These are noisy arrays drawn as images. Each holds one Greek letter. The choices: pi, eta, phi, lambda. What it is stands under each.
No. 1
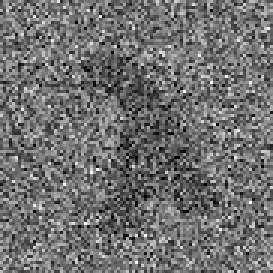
lambda
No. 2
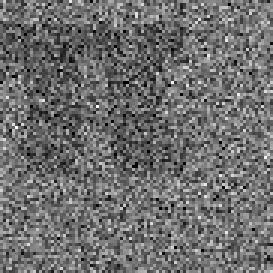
pi
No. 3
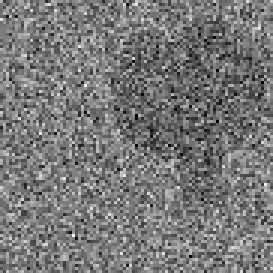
phi
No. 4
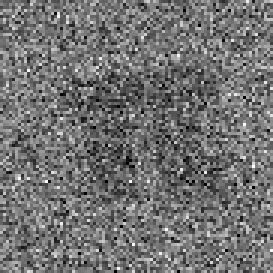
pi
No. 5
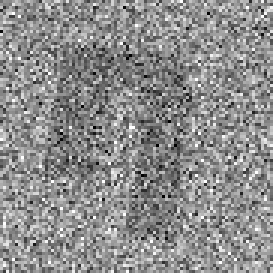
eta
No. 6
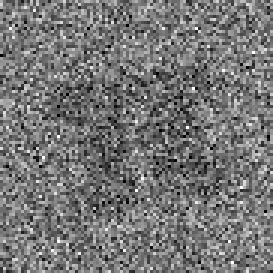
pi
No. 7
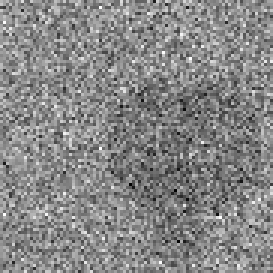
phi
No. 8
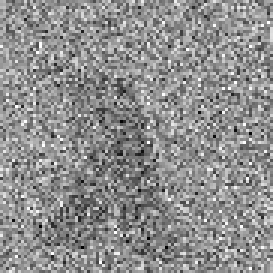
lambda
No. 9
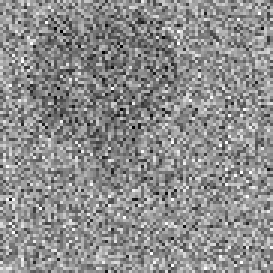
phi
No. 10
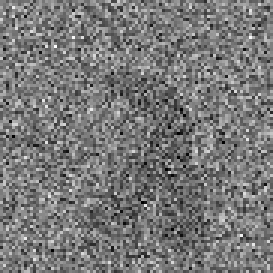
lambda
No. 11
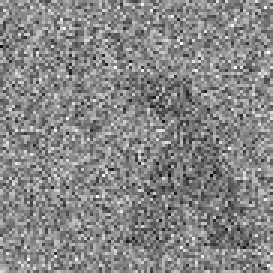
lambda
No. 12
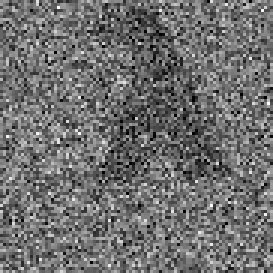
lambda
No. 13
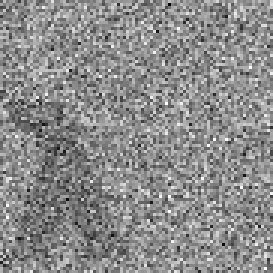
lambda
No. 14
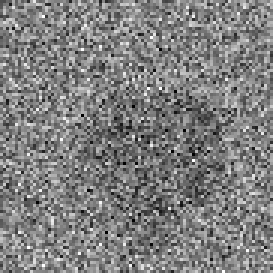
phi
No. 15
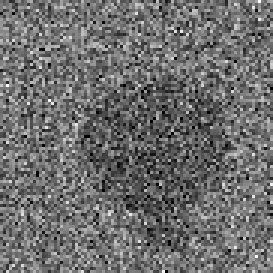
phi
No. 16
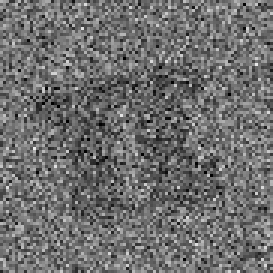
pi
